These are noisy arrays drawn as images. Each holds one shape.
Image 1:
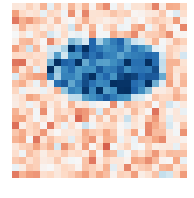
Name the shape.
ellipse
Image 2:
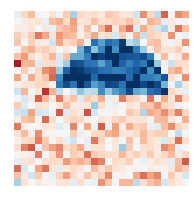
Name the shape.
half disc
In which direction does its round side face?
up
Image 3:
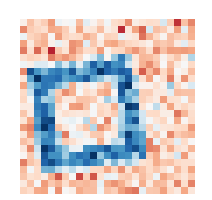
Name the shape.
square frame
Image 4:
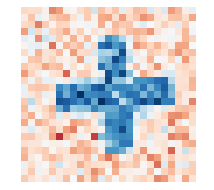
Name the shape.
cross
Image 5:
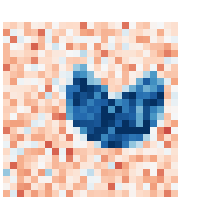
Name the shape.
disc with a wedge cut out
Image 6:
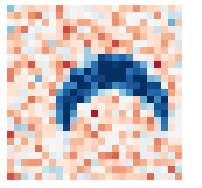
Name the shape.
crescent
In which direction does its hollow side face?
down
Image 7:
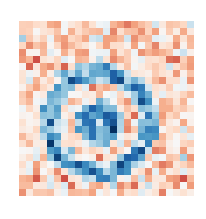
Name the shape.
bullseye
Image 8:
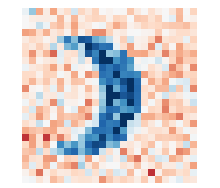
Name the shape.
crescent
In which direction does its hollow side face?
left
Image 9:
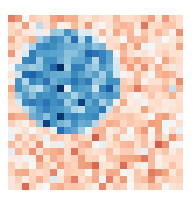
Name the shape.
disc
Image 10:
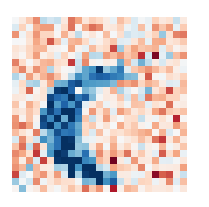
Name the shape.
crescent
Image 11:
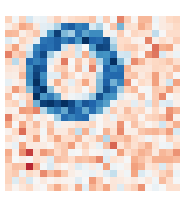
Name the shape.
ring
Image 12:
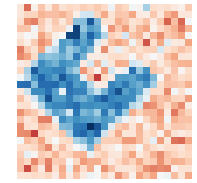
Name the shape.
square with a notch
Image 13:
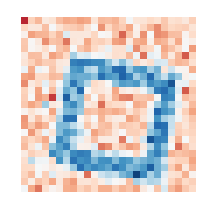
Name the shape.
square frame
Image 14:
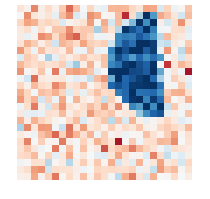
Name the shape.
half disc
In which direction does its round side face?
left
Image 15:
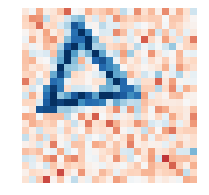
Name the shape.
triangle frame
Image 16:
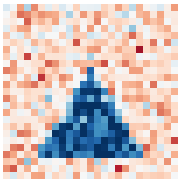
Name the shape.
triangle
